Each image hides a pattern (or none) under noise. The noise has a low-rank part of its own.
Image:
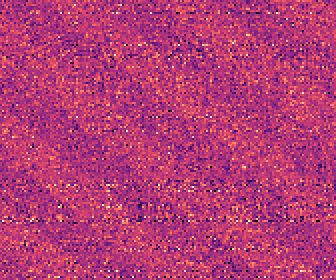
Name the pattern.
diagonal stripes
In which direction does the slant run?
top left to bottom right
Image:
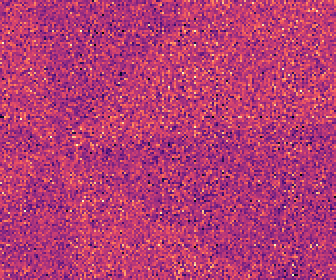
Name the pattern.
spokes from one point
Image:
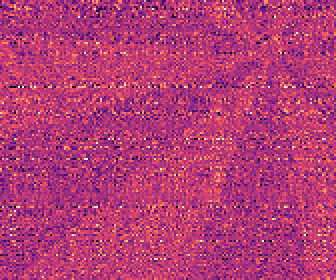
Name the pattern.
spokes from one point
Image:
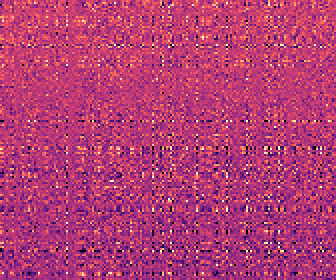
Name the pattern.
a smooth slope
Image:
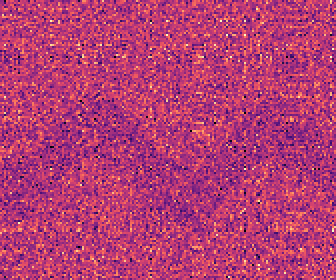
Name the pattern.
a wavy band
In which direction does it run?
left to right
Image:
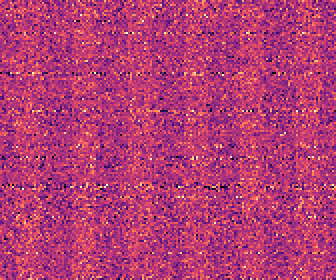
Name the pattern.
vertical stripes
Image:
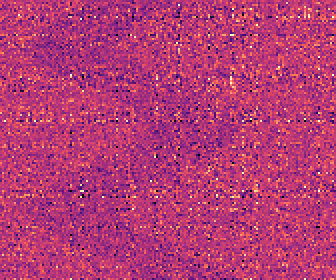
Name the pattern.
a wavy band
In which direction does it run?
top to bottom
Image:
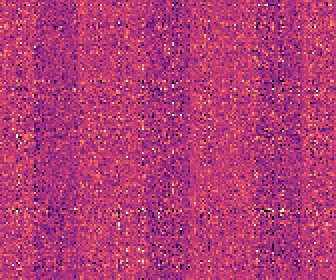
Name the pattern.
vertical stripes
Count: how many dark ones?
3
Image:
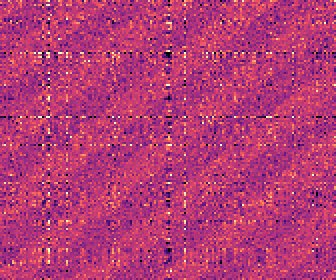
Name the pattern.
diagonal stripes
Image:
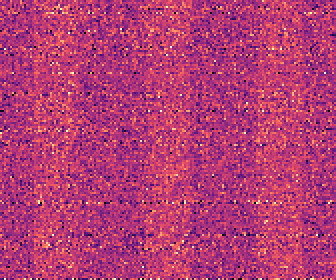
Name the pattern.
vertical stripes
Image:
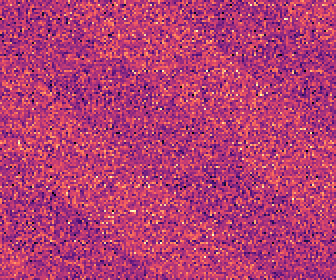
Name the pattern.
diagonal stripes
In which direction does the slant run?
top left to bottom right
